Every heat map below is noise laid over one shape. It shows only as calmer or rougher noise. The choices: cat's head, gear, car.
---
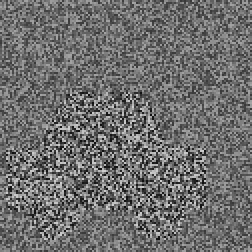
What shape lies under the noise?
car
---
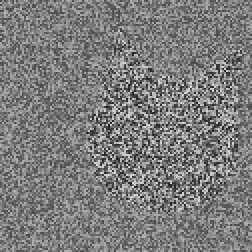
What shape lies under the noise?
cat's head
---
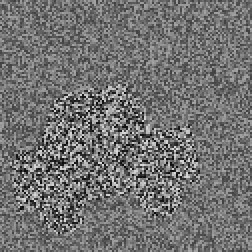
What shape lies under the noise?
car
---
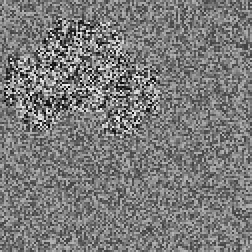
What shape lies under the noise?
car
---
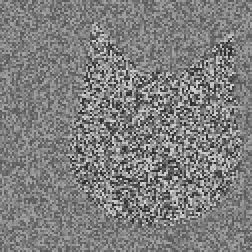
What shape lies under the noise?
cat's head
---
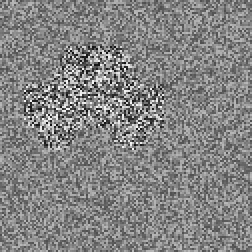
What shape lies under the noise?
car
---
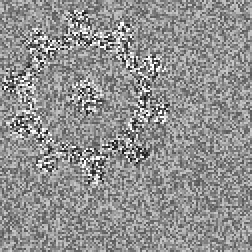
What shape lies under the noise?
gear
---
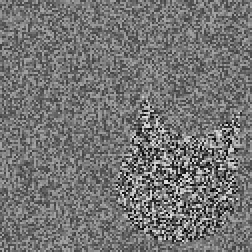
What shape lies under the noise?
cat's head
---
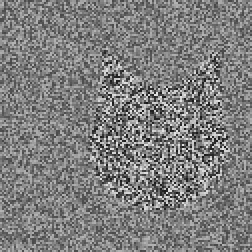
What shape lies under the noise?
cat's head
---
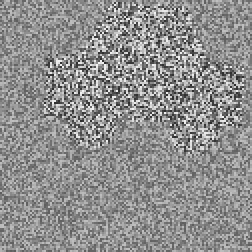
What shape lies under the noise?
car
